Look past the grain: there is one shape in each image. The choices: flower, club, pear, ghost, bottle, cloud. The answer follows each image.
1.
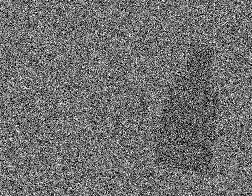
bottle
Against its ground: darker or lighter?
darker
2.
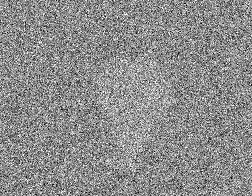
pear
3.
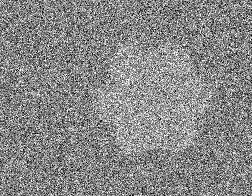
flower
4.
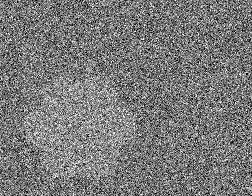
flower
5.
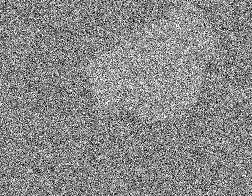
cloud
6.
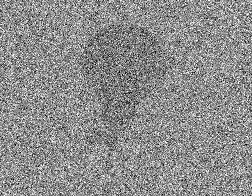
pear
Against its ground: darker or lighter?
darker
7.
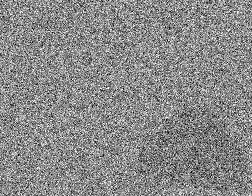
cloud
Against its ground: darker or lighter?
darker
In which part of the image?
bottom right
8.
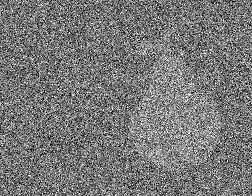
pear
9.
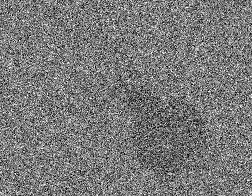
pear
